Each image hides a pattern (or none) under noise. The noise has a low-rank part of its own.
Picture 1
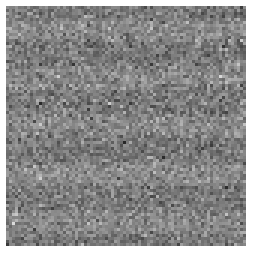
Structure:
horizontal stripes
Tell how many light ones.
5
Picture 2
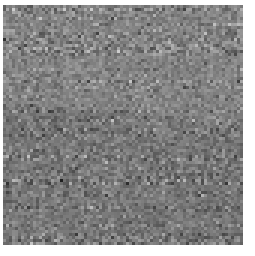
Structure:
a sharp edge
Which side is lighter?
top
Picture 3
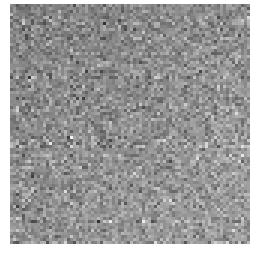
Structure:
a smooth slope
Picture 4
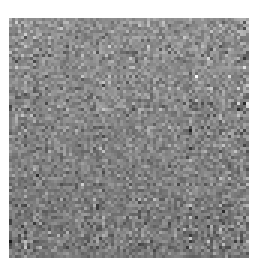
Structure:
a smooth slope
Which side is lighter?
top
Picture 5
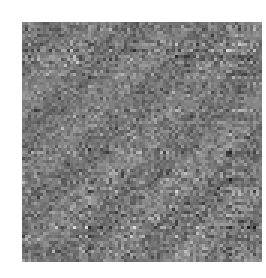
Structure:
diagonal stripes
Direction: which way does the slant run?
bottom left to top right
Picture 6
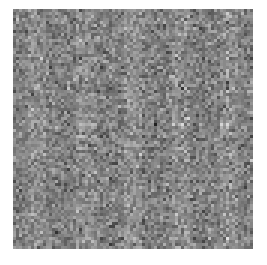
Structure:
vertical stripes
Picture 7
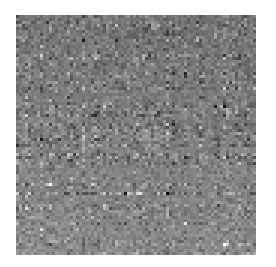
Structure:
a smooth slope
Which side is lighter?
bottom
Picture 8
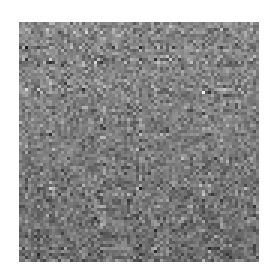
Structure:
a smooth slope
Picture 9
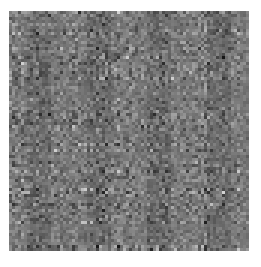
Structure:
vertical stripes
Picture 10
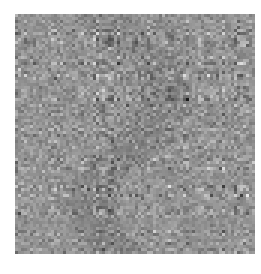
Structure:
a wavy band
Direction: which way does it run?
top to bottom
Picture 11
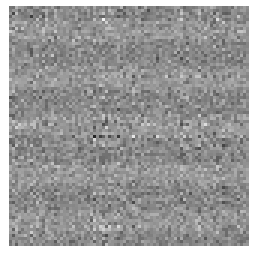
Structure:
horizontal stripes
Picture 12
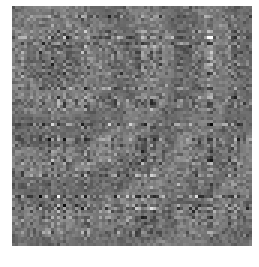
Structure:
rings round one point
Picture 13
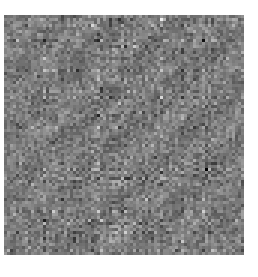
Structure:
diagonal stripes
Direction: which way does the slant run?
bottom left to top right
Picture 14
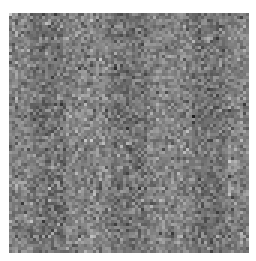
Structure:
vertical stripes
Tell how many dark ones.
3
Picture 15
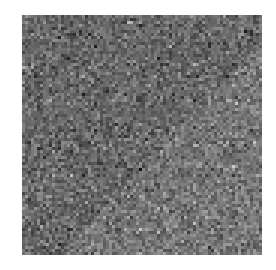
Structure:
a sharp edge
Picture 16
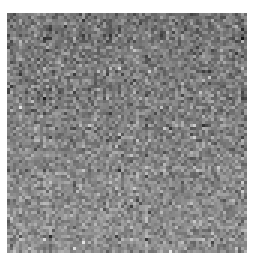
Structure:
a smooth slope
